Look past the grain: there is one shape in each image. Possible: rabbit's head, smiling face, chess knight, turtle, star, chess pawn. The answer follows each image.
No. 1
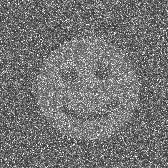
light smiling face
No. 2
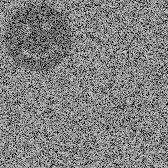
dark smiling face, top left
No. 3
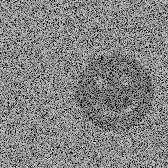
dark smiling face
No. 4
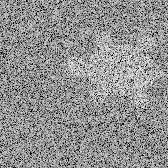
light turtle
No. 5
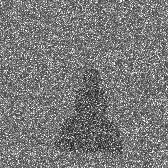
dark chess pawn
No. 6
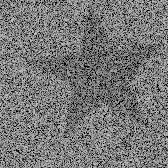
dark star
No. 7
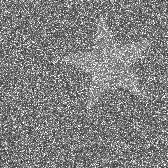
light star
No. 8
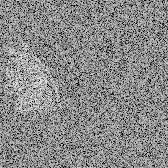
light chess knight, middle left
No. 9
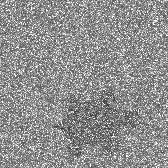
dark turtle
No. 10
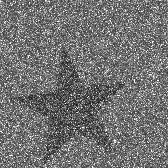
dark star
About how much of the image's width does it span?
two thirds
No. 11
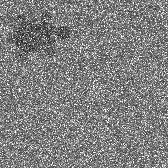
dark turtle, top left
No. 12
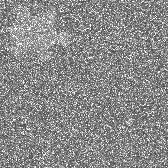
light turtle, top left
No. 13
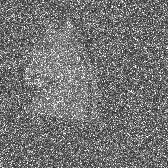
light chess knight
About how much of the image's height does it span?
two thirds
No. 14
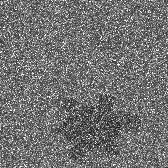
dark turtle
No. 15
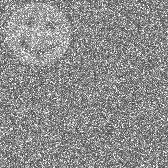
light smiling face, top left
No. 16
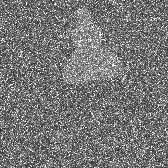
light chess pawn
